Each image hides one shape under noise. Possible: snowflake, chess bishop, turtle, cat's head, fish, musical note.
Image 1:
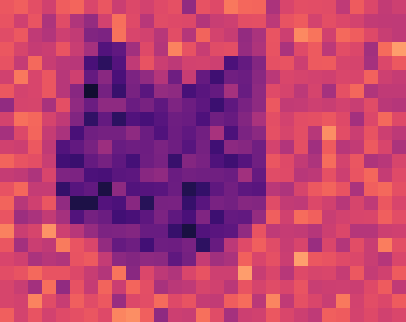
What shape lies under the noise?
cat's head
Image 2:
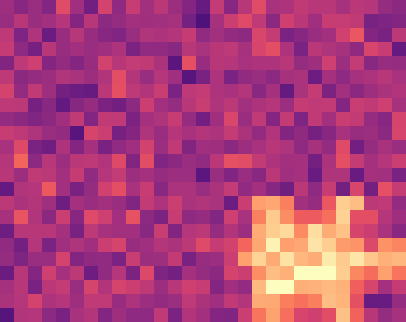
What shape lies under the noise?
turtle
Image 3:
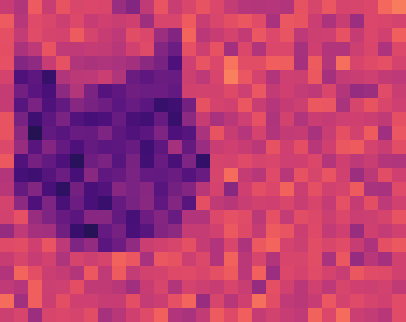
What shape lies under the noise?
cat's head
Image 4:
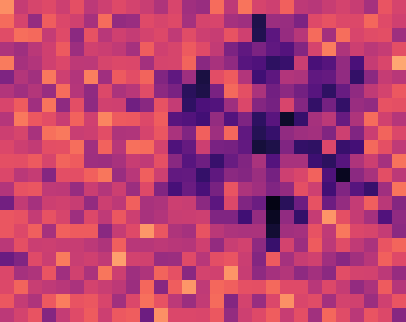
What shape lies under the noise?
snowflake
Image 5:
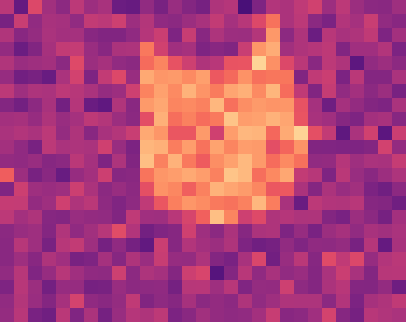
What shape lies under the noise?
cat's head
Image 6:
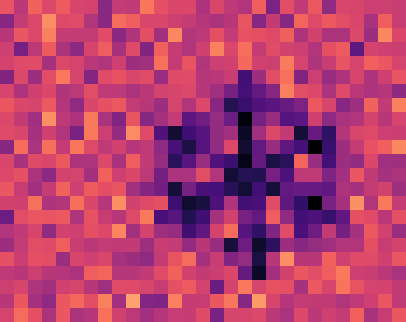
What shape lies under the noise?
snowflake
